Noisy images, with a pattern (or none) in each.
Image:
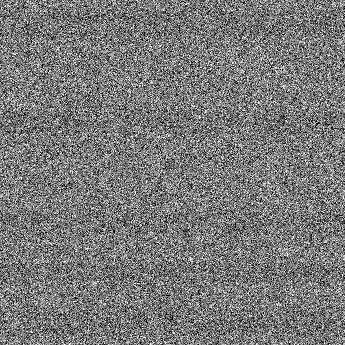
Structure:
bands of rows
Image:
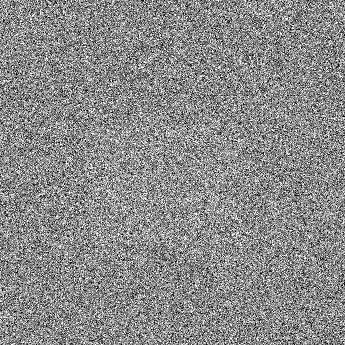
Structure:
one block
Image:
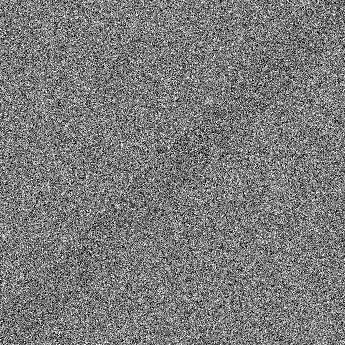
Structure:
a diagonal band
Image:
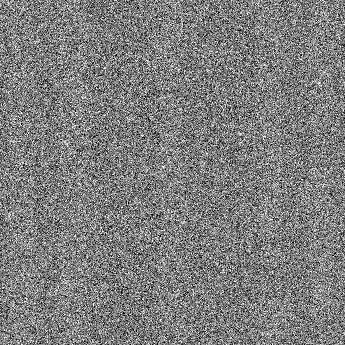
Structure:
bands of columns
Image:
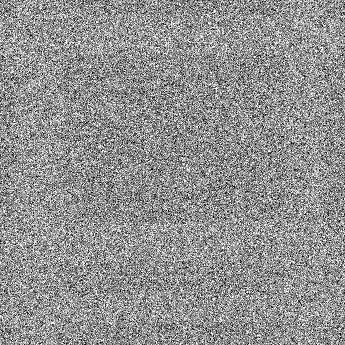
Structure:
bands of rows crossing bands of columns
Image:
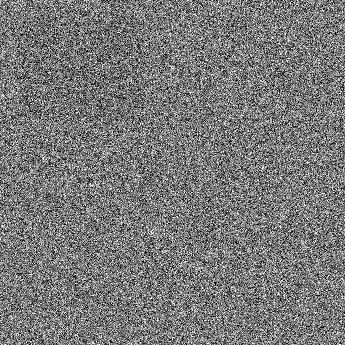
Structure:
one block
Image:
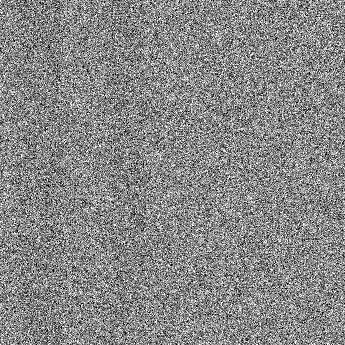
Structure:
bands of columns
